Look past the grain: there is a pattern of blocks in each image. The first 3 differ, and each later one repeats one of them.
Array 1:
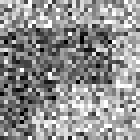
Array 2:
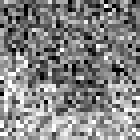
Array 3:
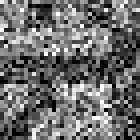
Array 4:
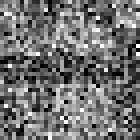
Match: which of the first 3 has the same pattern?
3
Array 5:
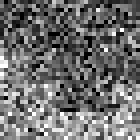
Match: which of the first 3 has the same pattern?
2
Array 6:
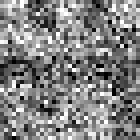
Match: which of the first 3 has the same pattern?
3
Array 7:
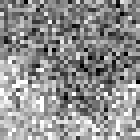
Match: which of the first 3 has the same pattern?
2
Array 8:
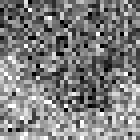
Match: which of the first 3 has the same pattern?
2
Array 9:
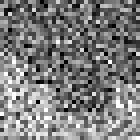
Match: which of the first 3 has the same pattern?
2
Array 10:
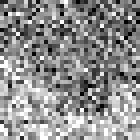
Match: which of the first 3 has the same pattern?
2
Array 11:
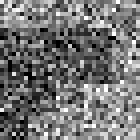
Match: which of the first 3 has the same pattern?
1
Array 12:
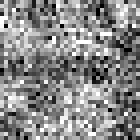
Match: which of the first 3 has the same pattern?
3
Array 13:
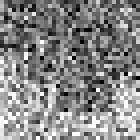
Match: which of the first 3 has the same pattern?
2
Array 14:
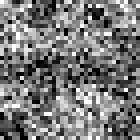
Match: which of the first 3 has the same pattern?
3
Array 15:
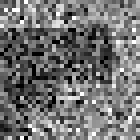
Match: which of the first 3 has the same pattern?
1
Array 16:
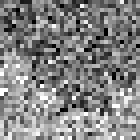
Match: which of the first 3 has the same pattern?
2
